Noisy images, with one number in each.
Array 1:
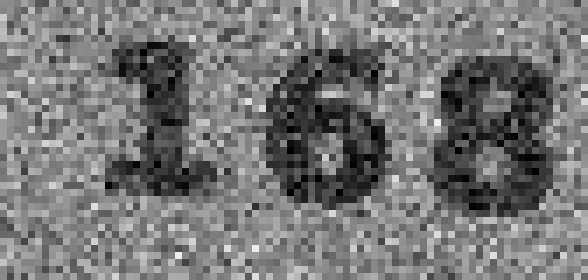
168
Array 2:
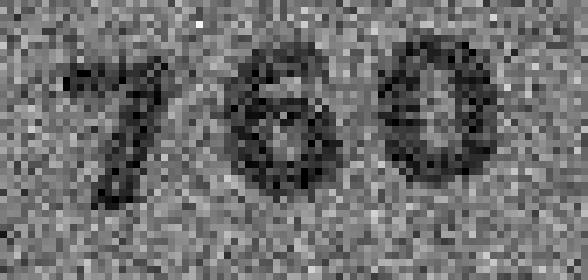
760
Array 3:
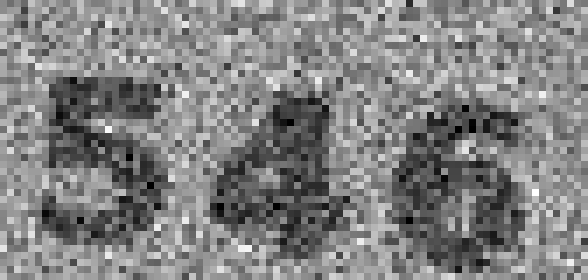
546
